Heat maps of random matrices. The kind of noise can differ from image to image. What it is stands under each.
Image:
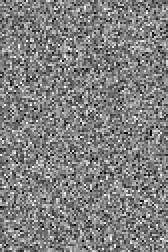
independent entries
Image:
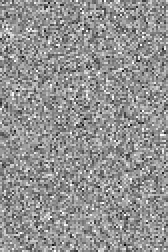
independent entries
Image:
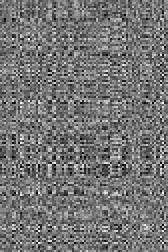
low rank plus noise
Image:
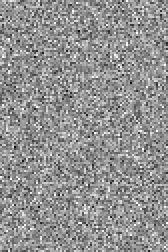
independent entries
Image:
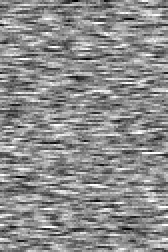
streaked along the rows
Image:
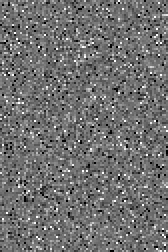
heavy tails
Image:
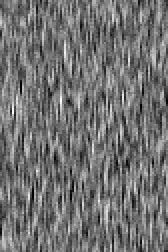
streaked along the columns
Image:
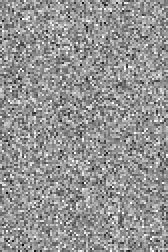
independent entries
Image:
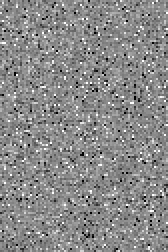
heavy tails
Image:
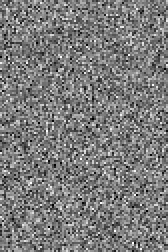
independent entries
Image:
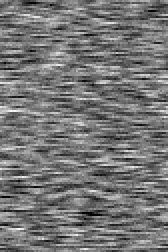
streaked along the rows
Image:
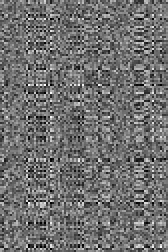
low rank plus noise
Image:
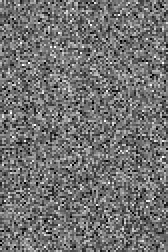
independent entries
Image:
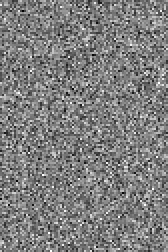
independent entries
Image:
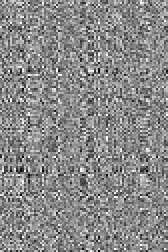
low rank plus noise
